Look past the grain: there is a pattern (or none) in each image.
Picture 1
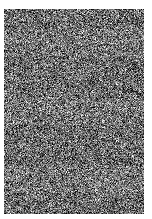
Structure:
horizontal stripes
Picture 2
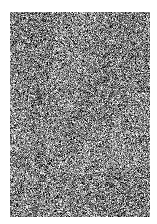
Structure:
spokes from one point
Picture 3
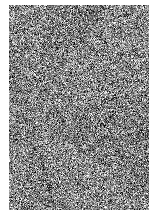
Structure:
spokes from one point
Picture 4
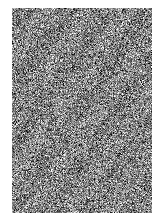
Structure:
diagonal stripes
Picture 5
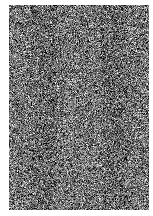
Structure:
vertical stripes
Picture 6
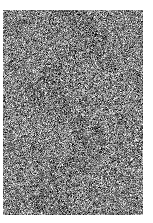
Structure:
a wavy band
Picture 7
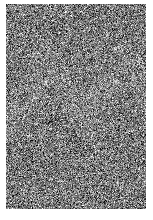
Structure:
a wavy band
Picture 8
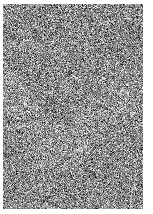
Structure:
a wavy band
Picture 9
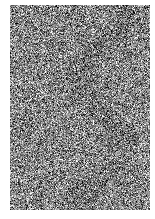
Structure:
a wavy band
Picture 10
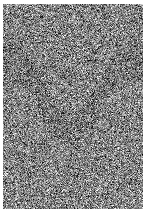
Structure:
a wavy band
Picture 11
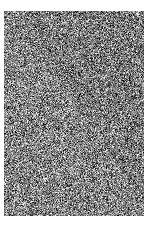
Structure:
a sharp edge
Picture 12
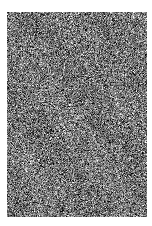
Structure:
diagonal stripes
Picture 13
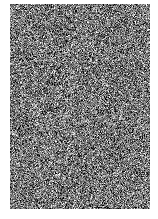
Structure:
only noise
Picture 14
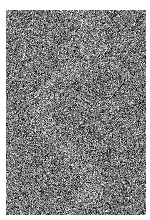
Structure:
a wavy band
